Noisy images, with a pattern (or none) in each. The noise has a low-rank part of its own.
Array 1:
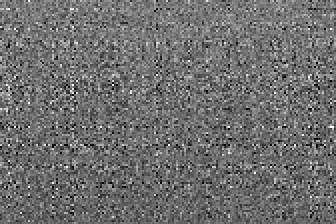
a smooth slope
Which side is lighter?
top
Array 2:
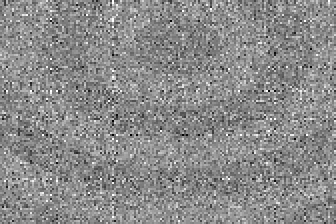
rings round one point
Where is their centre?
top middle
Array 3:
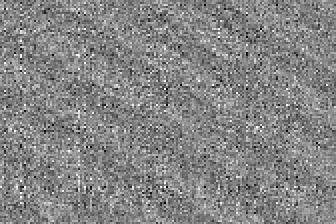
diagonal stripes
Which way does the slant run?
top left to bottom right
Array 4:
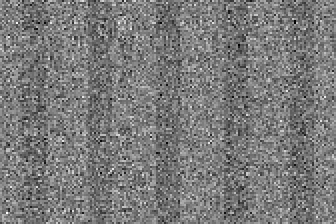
vertical stripes
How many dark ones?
5
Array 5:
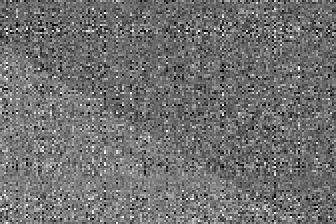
a sharp edge
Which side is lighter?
bottom left
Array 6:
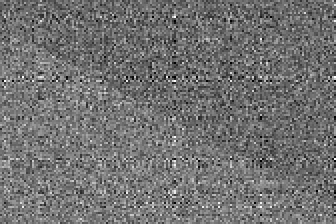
a sharp edge
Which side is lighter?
bottom left
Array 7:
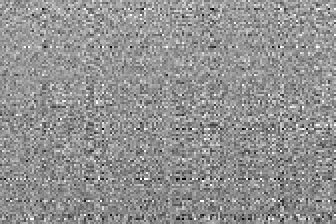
a smooth slope
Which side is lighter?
top
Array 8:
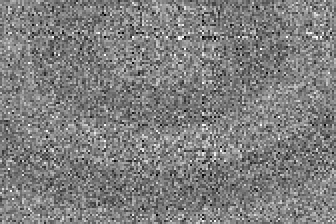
rings round one point
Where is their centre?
top middle
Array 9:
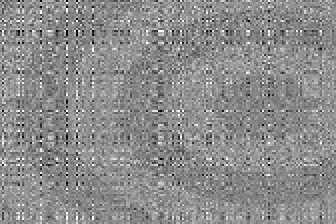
rings round one point
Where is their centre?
middle right
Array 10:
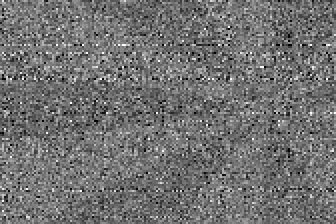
spokes from one point
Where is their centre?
middle right
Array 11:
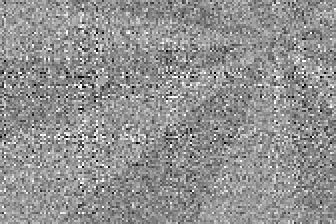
spokes from one point
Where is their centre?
top right
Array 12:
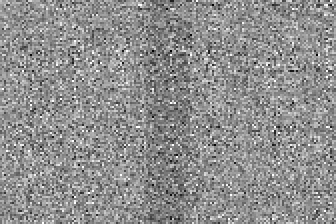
one vertical stripe
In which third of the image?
middle
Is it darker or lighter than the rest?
darker
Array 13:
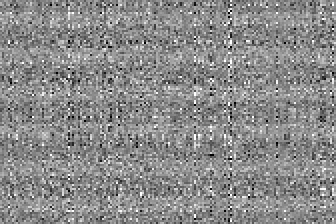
horizontal stripes
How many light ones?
6
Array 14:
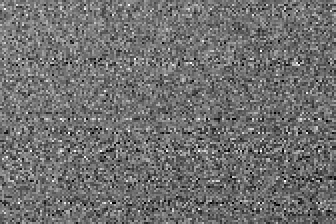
a smooth slope
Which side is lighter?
top left
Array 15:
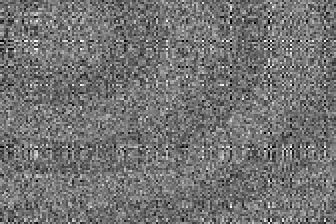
rings round one point
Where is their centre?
top left
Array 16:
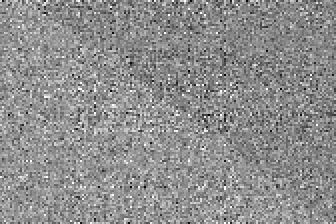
a sharp edge
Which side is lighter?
bottom left
